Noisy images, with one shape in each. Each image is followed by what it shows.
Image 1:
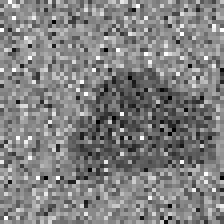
cloud
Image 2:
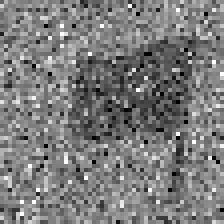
flag
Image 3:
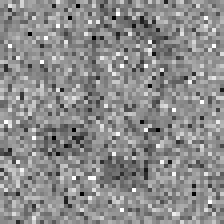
pair of musical notes
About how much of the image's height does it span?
nearly all
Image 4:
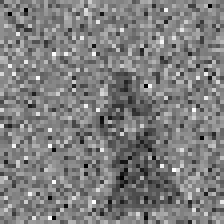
chess bishop
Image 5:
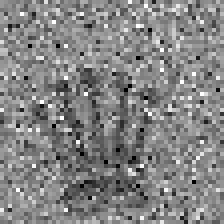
chess queen
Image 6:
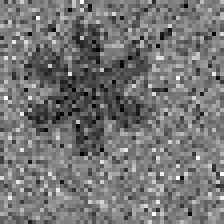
asterisk
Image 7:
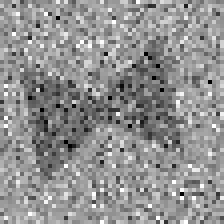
bow tie
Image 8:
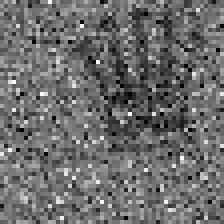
chess queen
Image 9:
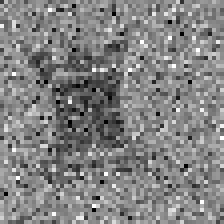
chess rook
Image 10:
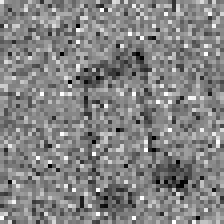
pair of musical notes
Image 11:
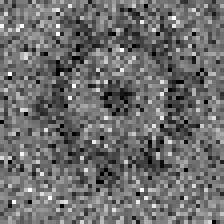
gear
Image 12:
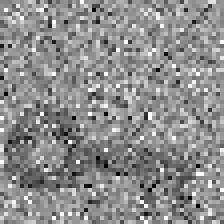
key
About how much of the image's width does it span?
nearly all
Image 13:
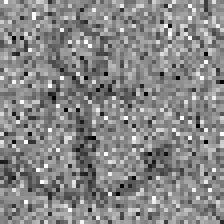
anchor
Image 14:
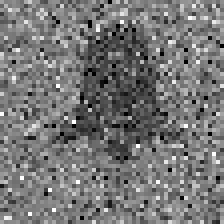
bell
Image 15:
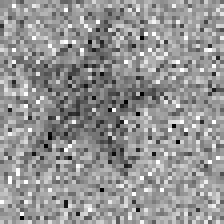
star
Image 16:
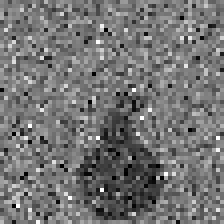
pear
